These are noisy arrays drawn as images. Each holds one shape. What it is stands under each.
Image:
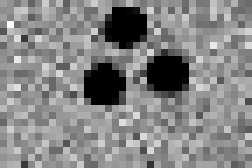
three dots
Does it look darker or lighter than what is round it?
darker
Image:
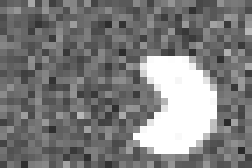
disc with a wedge cut out
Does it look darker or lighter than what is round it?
lighter
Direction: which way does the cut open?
left
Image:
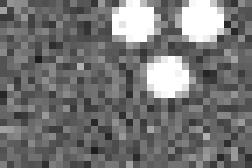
three dots
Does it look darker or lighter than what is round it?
lighter
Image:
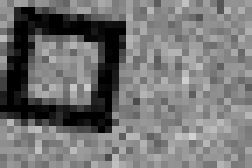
square frame
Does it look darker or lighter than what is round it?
darker
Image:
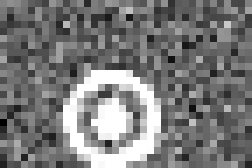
bullseye
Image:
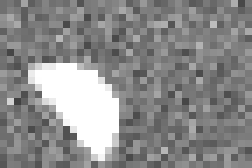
half disc
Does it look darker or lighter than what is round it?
lighter
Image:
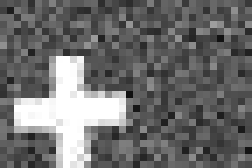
cross
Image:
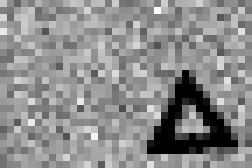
triangle frame
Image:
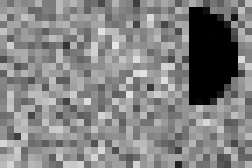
half disc
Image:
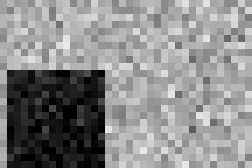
square
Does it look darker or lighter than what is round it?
darker
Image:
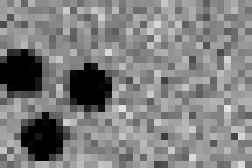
three dots
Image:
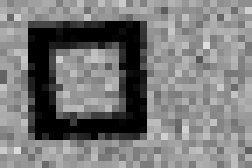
square frame
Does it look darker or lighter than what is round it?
darker
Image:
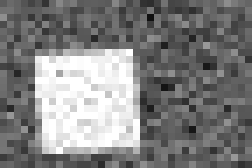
square
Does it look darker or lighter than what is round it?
lighter
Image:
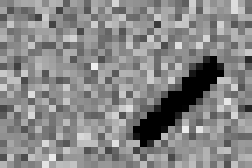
bar
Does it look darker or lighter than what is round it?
darker
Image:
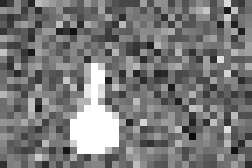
lollipop
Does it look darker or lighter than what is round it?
lighter
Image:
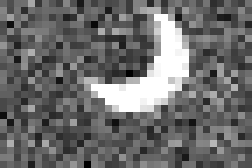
crescent
